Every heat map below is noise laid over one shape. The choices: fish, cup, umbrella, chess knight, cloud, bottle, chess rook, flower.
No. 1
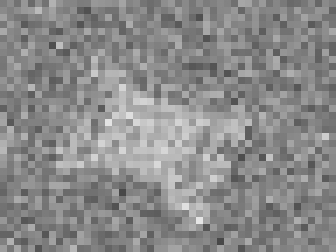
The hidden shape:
chess rook
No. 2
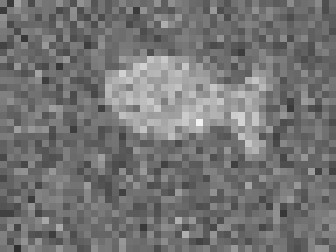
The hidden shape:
fish
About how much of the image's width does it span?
half
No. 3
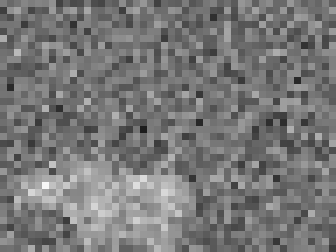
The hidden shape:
bottle
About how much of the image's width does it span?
half
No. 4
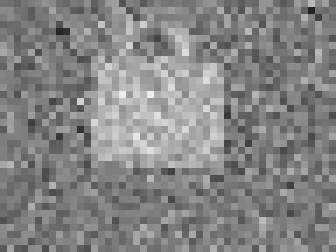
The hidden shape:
cup
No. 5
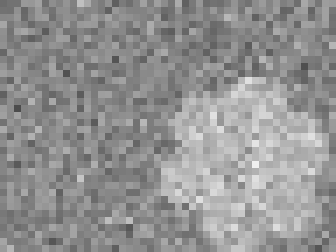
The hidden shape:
flower
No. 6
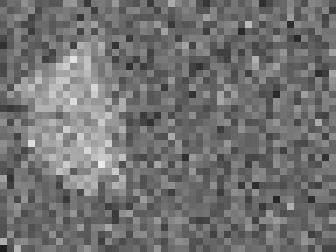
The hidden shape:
chess knight
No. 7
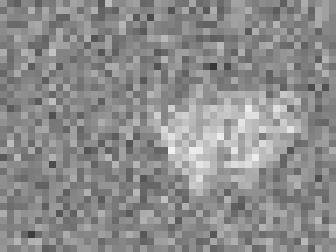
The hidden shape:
chess knight
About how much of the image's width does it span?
half
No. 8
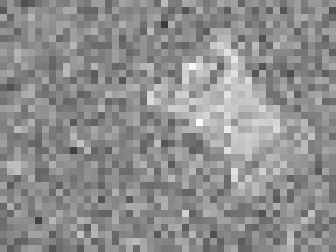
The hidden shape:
chess rook
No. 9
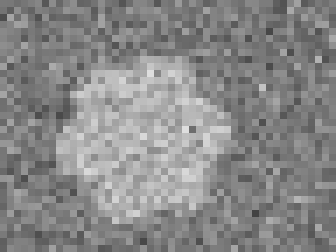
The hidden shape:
flower
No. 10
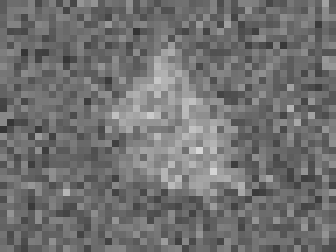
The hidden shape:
chess knight
